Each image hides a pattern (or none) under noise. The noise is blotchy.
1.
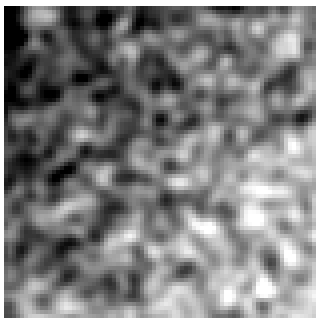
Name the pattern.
a smooth slope
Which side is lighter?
bottom right
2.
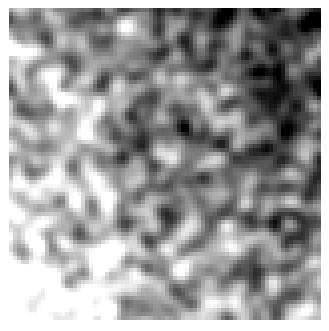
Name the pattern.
a smooth slope
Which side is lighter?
bottom left
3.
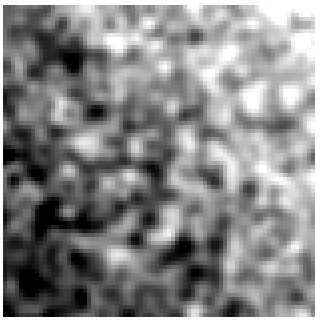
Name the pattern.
a smooth slope
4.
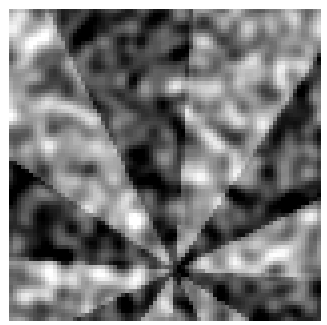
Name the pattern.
spokes from one point
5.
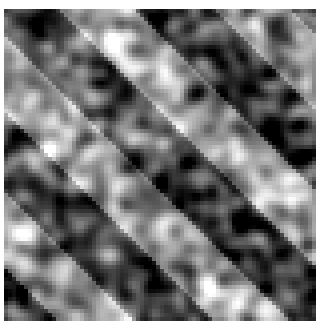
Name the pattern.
diagonal stripes
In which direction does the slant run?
top left to bottom right
